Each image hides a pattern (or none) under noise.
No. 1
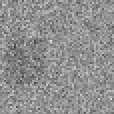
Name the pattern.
one block
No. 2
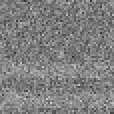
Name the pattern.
bands of rows
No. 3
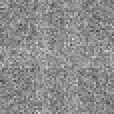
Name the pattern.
bands of rows crossing bands of columns
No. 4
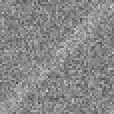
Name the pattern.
a diagonal band
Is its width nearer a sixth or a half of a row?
a sixth
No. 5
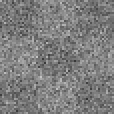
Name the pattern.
a checkerboard
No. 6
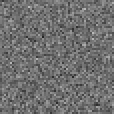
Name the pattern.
only noise
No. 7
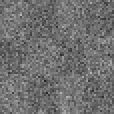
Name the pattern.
a checkerboard
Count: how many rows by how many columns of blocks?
3 by 4
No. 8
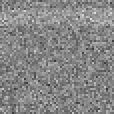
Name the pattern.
one band of rows
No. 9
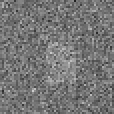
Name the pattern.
one block
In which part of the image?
centre
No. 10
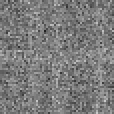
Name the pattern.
bands of rows crossing bands of columns
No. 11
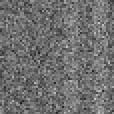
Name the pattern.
bands of columns
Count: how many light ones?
2
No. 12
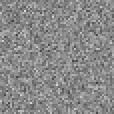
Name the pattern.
only noise
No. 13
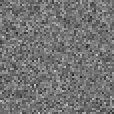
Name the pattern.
only noise
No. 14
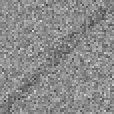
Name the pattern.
a diagonal band
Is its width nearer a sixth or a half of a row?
a sixth
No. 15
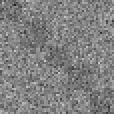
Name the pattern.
blocks along the diagonal
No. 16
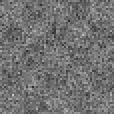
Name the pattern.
a checkerboard
